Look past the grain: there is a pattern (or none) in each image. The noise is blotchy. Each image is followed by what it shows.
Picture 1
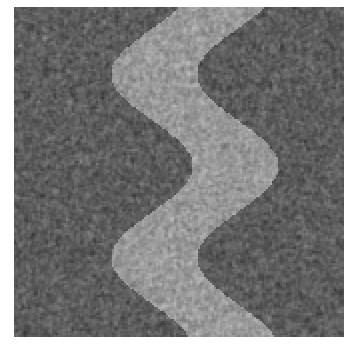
a wavy band
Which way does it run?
top to bottom
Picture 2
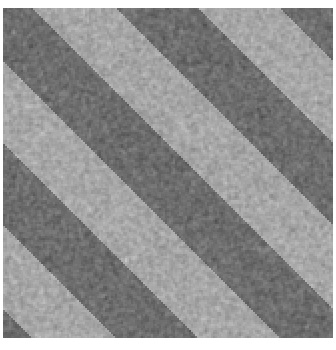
diagonal stripes
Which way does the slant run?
top left to bottom right
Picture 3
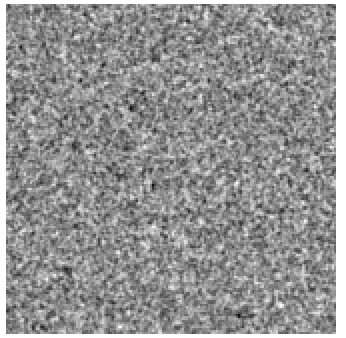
only noise
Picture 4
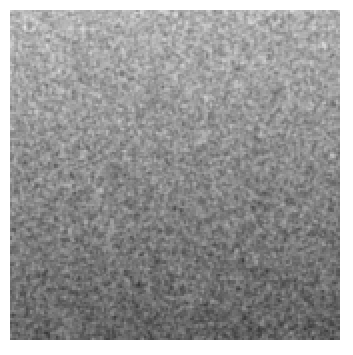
a smooth slope
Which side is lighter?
top
